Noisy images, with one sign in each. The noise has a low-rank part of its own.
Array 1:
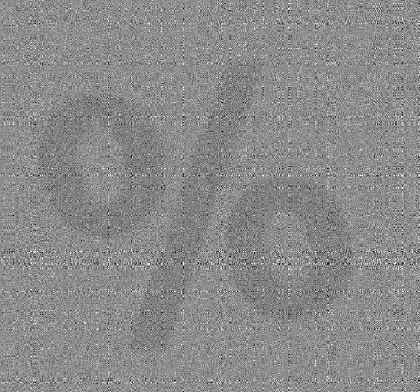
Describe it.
dark percent sign
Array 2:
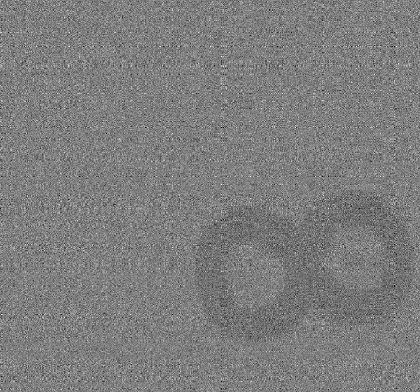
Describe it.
dark infinity sign
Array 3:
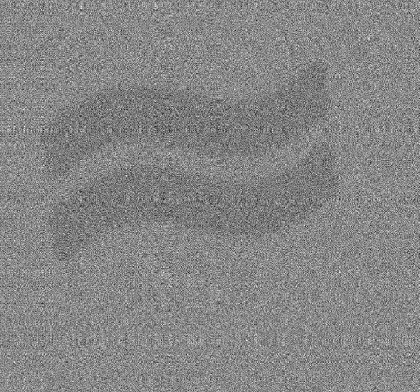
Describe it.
dark approximately sign
